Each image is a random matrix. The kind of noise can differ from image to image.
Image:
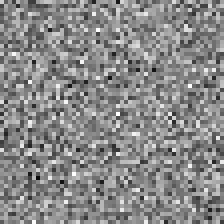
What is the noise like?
low rank plus noise
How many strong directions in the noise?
five to eight
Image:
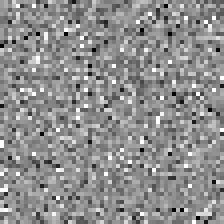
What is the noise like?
heavy tails
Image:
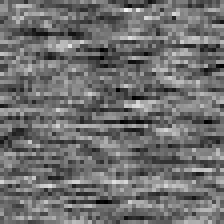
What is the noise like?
streaked along the rows
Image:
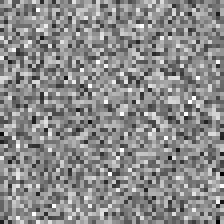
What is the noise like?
independent entries
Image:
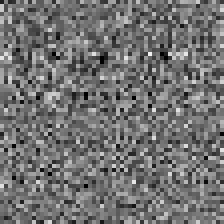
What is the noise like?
low rank plus noise
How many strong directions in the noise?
five to eight
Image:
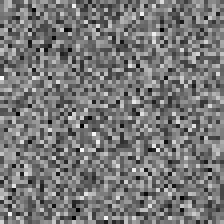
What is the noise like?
independent entries
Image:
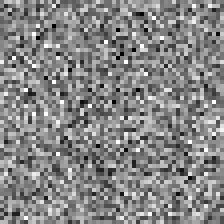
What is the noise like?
independent entries
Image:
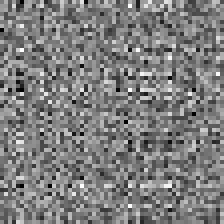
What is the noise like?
low rank plus noise
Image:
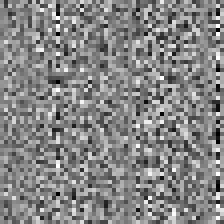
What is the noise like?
columns of uneven size
